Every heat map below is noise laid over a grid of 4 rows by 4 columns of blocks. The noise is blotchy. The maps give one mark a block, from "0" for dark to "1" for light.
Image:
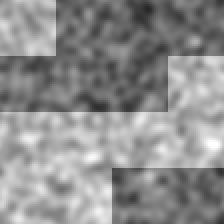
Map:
1 0 0 0
0 0 0 1
1 1 1 1
1 1 0 0
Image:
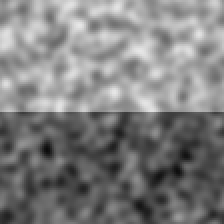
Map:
1 1 1 1
1 1 1 1
0 0 0 0
0 0 0 0
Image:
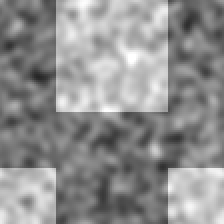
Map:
0 1 1 0
0 1 1 0
0 0 0 0
1 0 0 1
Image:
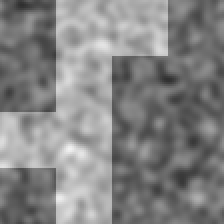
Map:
0 1 1 0
0 1 0 0
1 1 0 0
0 1 0 0
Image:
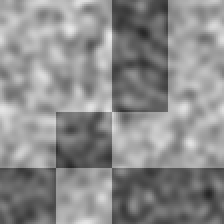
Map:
1 1 0 1
1 1 0 1
1 0 1 1
0 1 0 0
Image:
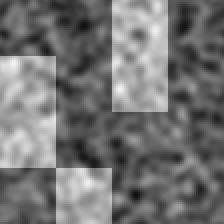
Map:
0 0 1 0
1 0 1 0
1 0 0 0
0 1 0 0
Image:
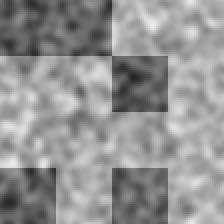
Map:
0 0 1 1
1 1 0 1
1 1 1 1
0 1 0 1
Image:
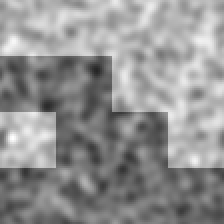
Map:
1 1 1 1
0 0 1 1
1 0 0 1
0 0 0 0
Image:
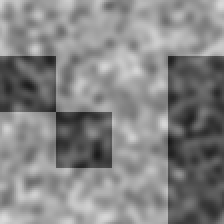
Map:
1 1 1 1
0 1 1 0
1 0 1 0
1 1 1 0
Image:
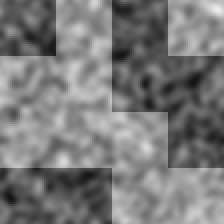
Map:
0 1 0 1
1 1 0 0
1 1 1 0
0 0 1 1
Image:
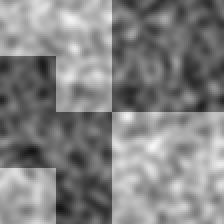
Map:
1 1 0 0
0 1 0 0
0 0 1 1
1 0 1 1
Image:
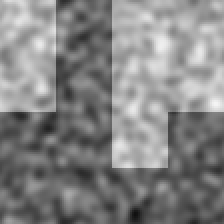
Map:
1 0 1 1
1 0 1 1
0 0 1 0
0 0 0 0
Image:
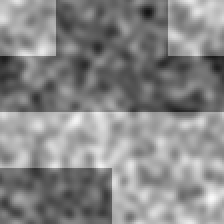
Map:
1 0 0 1
0 0 0 0
1 1 1 1
0 0 1 1
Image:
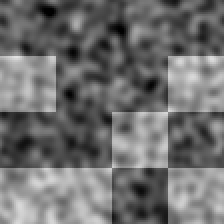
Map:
0 0 0 0
1 0 0 1
0 0 1 0
1 1 0 1
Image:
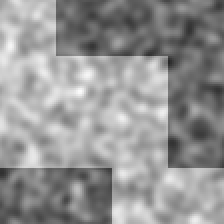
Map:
1 0 0 0
1 1 1 0
1 1 1 0
0 0 1 1
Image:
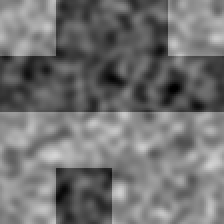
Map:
1 0 0 1
0 0 0 0
1 1 1 1
1 0 1 1
